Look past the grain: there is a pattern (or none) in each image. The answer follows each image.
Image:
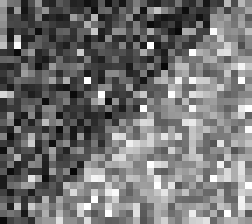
a sharp edge
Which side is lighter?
bottom right
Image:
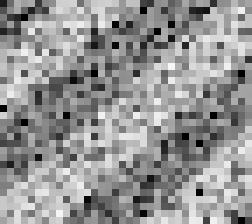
diagonal stripes
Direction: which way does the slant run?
bottom left to top right
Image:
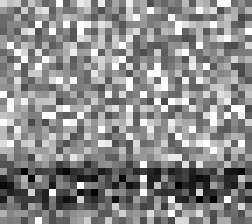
one horizontal stripe
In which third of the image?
bottom
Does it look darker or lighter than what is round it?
darker
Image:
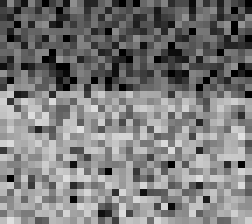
a sharp edge
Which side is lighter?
bottom
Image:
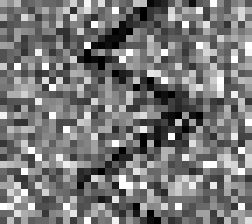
a wavy band
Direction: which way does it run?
top to bottom
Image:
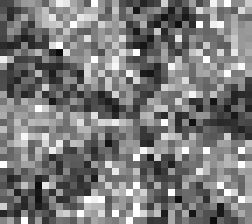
spokes from one point
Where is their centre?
centre
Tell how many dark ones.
5
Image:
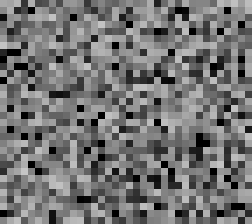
only noise
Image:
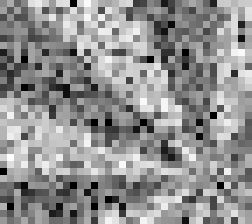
spokes from one point
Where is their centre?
bottom right
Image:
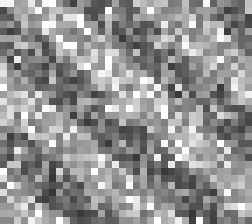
diagonal stripes
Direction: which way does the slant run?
top left to bottom right
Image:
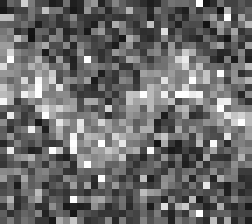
a wavy band
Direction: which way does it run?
left to right
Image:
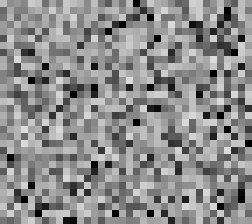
only noise
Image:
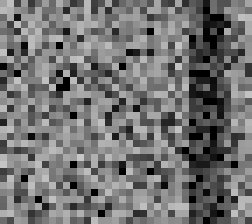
one vertical stripe
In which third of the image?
right
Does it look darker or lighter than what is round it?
darker
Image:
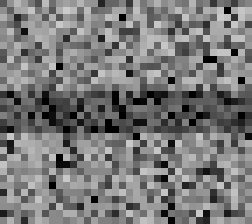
one horizontal stripe
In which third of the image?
middle
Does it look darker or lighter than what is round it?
darker
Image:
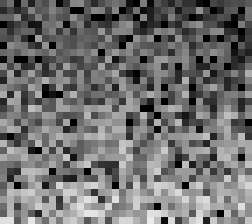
a smooth slope
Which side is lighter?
bottom
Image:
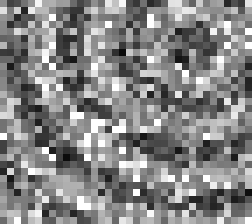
rings round one point
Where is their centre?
top right
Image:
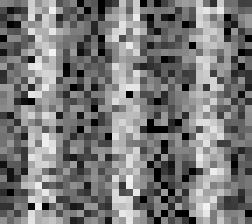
vertical stripes
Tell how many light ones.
3
